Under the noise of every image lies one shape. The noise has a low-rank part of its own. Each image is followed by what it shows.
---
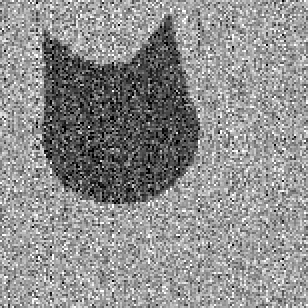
cat's head
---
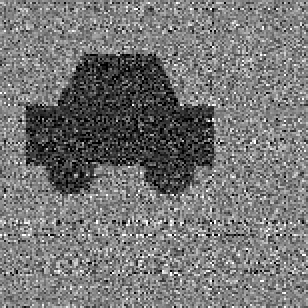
car
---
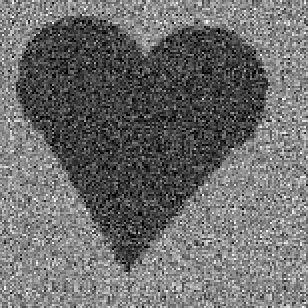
heart
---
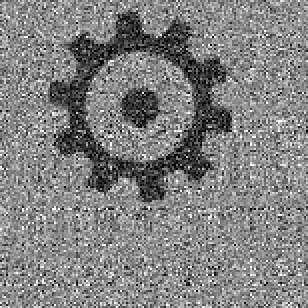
gear
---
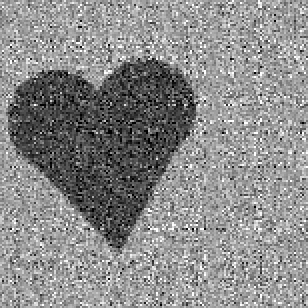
heart
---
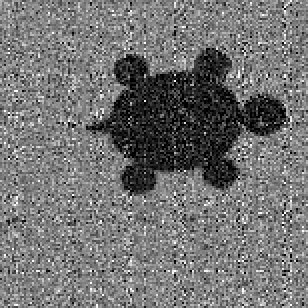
turtle
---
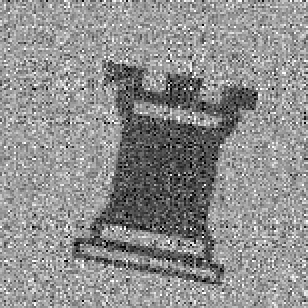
chess rook
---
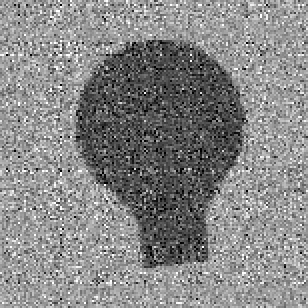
light bulb
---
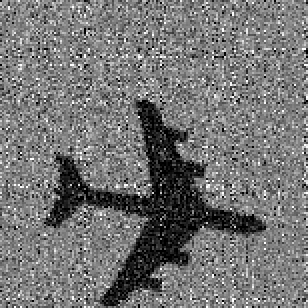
airplane
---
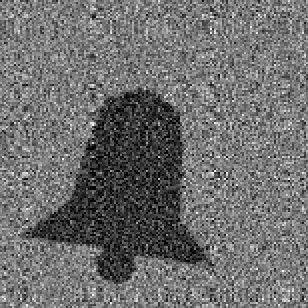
bell
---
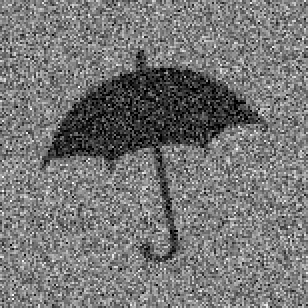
umbrella
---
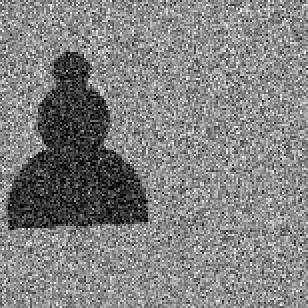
chess pawn
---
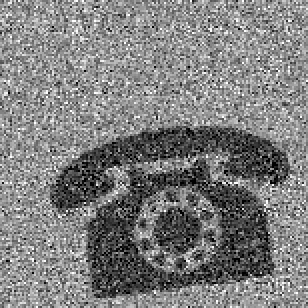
telephone
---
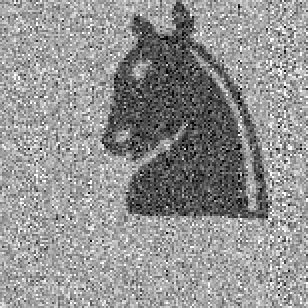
chess knight
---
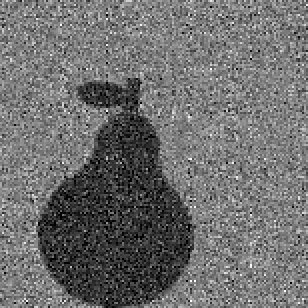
pear
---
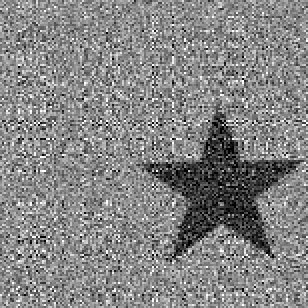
star
